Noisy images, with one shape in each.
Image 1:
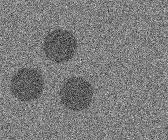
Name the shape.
three dots
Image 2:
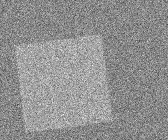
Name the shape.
square
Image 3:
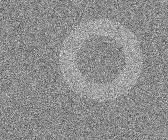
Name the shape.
ring
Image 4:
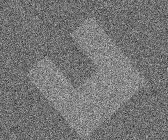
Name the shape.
square with a notch
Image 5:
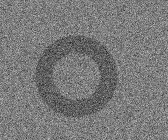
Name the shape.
ring
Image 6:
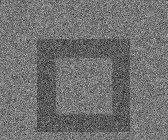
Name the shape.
square frame
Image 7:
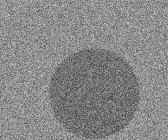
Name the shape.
disc
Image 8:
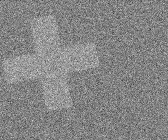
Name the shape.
cross
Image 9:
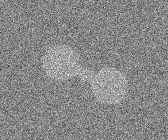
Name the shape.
dumbbell
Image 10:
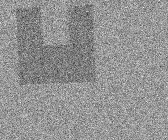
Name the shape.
square with a notch
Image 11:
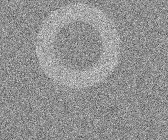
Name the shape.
ring
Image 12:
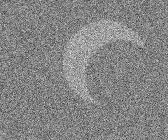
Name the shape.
crescent
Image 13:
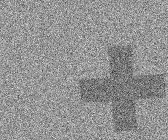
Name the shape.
cross
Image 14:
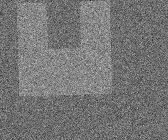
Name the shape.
square with a notch
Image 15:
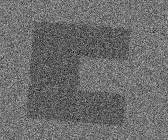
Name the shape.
square with a notch
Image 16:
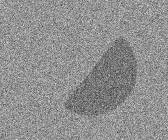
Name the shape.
half disc
